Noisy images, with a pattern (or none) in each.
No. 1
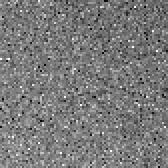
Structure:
a smooth slope
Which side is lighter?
bottom left
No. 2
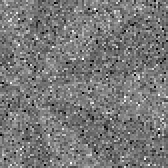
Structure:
spokes from one point
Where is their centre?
middle left
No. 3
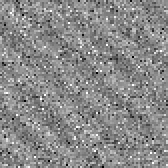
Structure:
diagonal stripes
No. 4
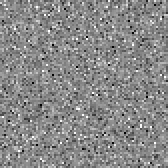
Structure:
only noise
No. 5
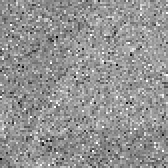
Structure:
spokes from one point
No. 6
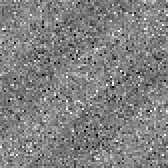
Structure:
diagonal stripes
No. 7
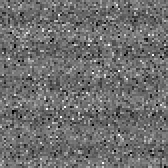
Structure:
horizontal stripes
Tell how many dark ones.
5
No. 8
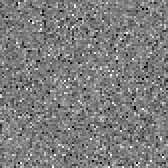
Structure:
only noise
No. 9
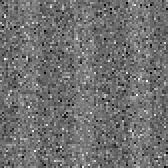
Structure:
vertical stripes
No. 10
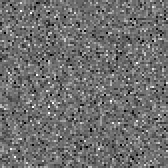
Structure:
only noise
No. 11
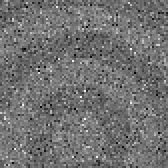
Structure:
rings round one point
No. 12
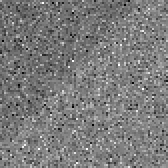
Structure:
a sharp edge
